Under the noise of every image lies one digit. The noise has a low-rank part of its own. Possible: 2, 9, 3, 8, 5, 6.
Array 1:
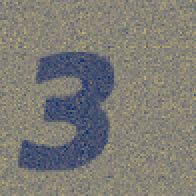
3
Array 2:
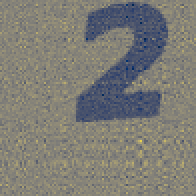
2
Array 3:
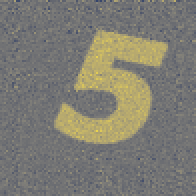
5
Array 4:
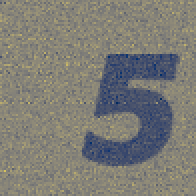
5
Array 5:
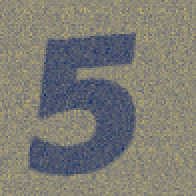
5
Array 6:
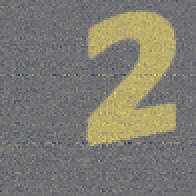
2
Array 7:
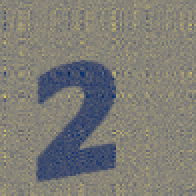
2
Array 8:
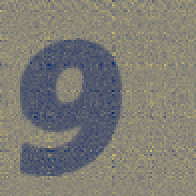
9
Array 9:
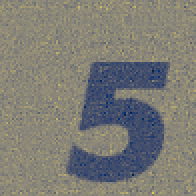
5
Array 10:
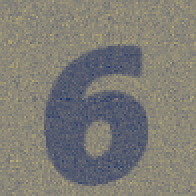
6
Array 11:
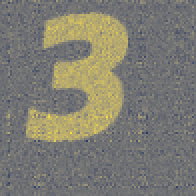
3
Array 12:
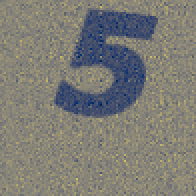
5
